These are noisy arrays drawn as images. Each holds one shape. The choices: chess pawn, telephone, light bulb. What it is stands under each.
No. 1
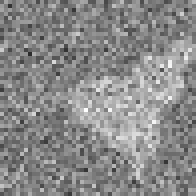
light chess pawn
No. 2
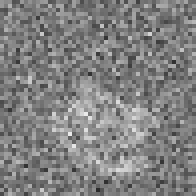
light telephone
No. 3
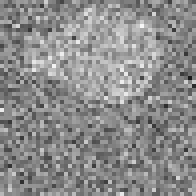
light light bulb
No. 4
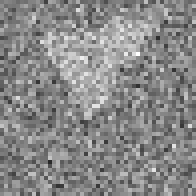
light chess pawn
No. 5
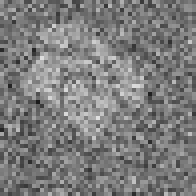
light telephone
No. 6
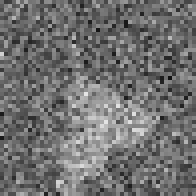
light chess pawn
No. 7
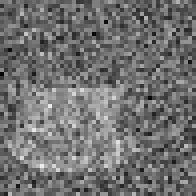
light telephone
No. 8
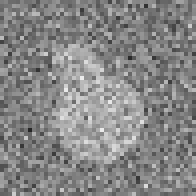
light light bulb
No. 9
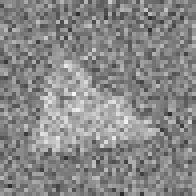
light chess pawn
